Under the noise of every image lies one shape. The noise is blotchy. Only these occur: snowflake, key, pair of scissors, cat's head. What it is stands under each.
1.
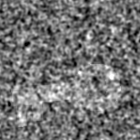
light key
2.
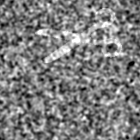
light pair of scissors
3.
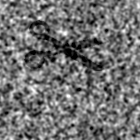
dark pair of scissors
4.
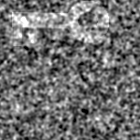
light key
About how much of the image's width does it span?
two thirds
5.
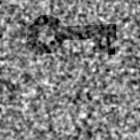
dark key
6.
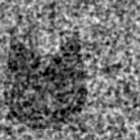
dark cat's head
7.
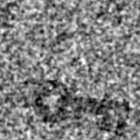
dark key
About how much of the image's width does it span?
two thirds
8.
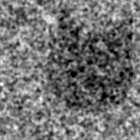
dark cat's head
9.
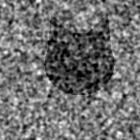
dark cat's head
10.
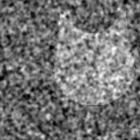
light cat's head
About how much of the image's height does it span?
two thirds
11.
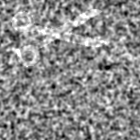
light pair of scissors
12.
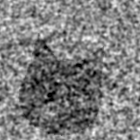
dark cat's head
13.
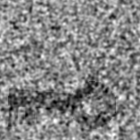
dark key
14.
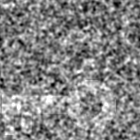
light key
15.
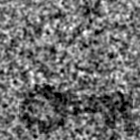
dark key
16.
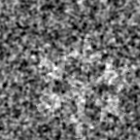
light snowflake
